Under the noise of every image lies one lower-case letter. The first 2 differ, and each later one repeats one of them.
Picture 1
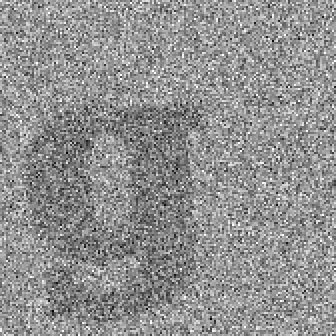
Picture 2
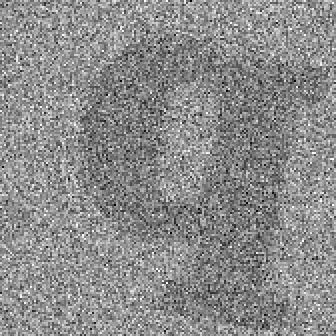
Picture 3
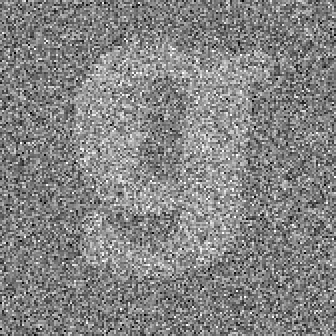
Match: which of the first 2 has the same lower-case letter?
1
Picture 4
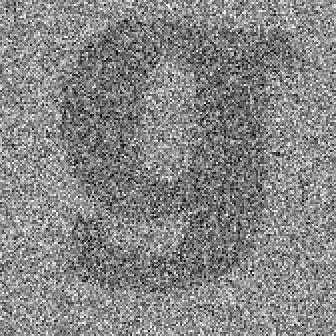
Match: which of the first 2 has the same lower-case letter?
1
